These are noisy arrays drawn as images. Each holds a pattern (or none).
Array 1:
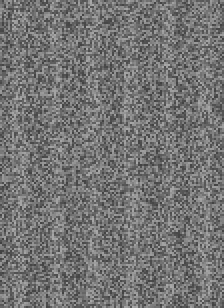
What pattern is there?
vertical stripes
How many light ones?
6
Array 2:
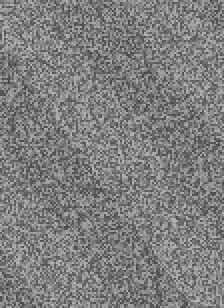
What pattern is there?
diagonal stripes
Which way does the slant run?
top left to bottom right
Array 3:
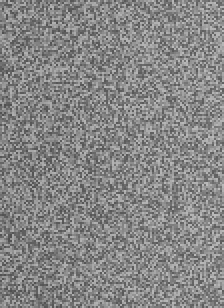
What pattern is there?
a smooth slope
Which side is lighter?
right
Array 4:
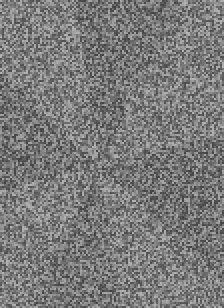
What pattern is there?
spokes from one point
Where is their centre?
centre
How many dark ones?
4
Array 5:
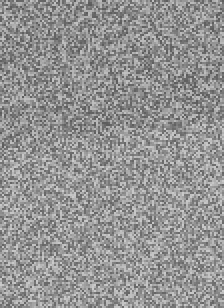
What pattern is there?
a sharp edge
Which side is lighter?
bottom
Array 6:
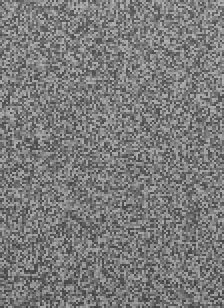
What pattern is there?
a smooth slope
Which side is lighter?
top
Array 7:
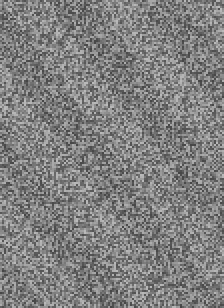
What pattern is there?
diagonal stripes
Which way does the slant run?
top left to bottom right
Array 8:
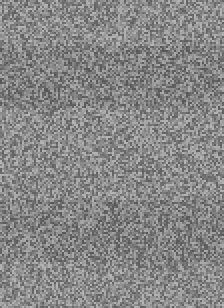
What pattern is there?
horizontal stripes
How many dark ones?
2
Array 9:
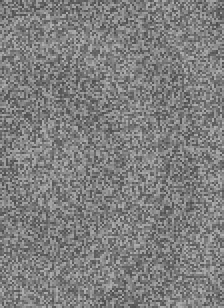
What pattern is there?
rings round one point
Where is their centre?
middle left
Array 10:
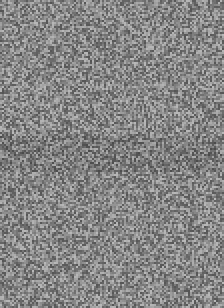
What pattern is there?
one horizontal stripe
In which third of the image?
middle
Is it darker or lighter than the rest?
darker
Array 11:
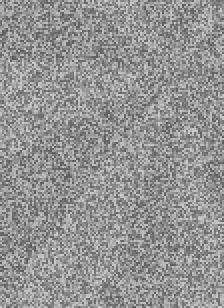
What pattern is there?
spokes from one point
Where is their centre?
top right
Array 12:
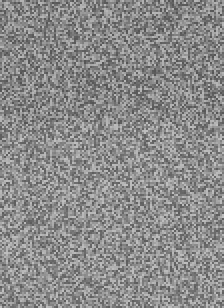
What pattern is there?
a sharp edge
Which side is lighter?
bottom
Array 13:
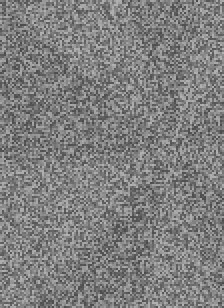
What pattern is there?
spokes from one point
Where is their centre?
middle right
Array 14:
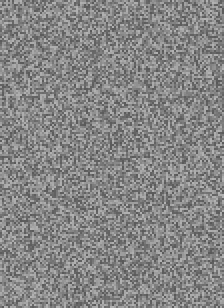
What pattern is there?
only noise
